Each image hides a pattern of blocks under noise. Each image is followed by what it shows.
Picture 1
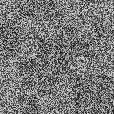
mirrored about the diagonal from the top left
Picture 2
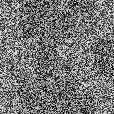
top and bottom mirror each other
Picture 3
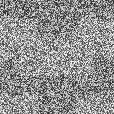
left and right mirror each other
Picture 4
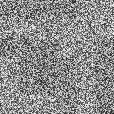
mirrored about the diagonal from the bottom left
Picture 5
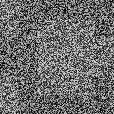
top and bottom mirror each other
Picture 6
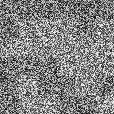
no symmetry
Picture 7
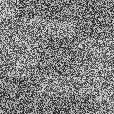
the same after a half turn
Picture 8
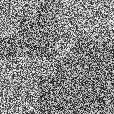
mirrored about the diagonal from the top left
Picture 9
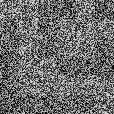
mirrored about the diagonal from the bottom left
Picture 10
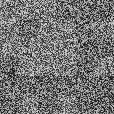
mirrored about the diagonal from the top left
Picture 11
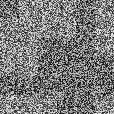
mirrored about the diagonal from the top left
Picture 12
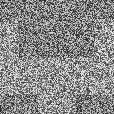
left and right mirror each other
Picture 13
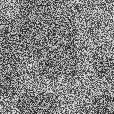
no symmetry
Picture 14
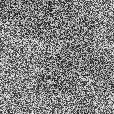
no symmetry
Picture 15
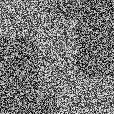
the same after a half turn
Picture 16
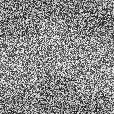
left and right mirror each other
